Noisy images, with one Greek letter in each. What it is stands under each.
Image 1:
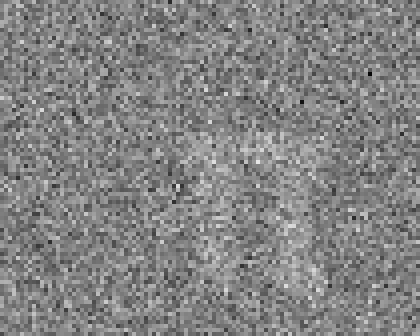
light pi
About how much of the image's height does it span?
half
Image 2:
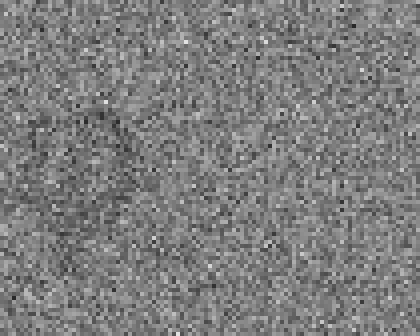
dark phi
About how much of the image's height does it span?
half
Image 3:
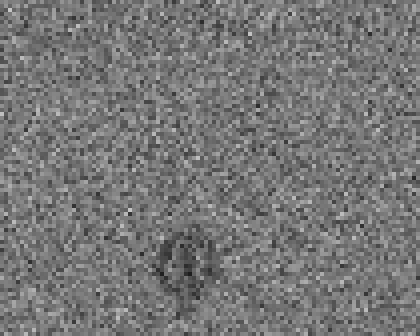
dark phi, bottom middle
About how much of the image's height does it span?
a quarter
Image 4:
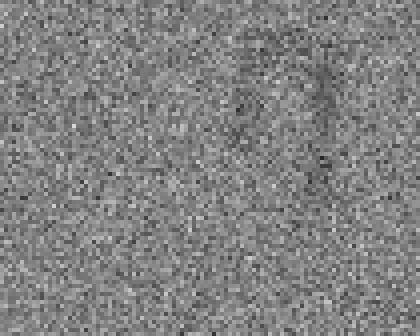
dark eta
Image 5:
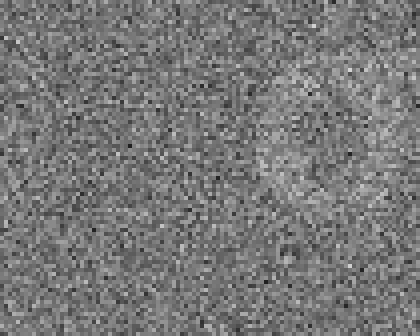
light sigma
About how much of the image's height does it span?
half
